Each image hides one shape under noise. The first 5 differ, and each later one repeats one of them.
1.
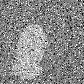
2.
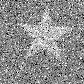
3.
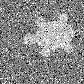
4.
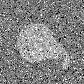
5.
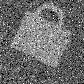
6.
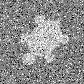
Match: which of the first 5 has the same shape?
3
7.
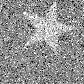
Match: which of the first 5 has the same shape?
2
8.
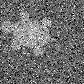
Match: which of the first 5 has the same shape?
3
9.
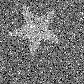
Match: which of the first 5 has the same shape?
2
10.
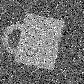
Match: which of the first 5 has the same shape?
5
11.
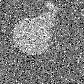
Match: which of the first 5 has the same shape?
4
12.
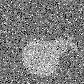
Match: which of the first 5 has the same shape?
4
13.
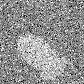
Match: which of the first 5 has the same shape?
1
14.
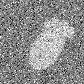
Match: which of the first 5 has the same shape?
1
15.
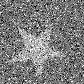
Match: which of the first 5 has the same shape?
2
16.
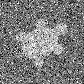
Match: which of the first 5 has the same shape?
3
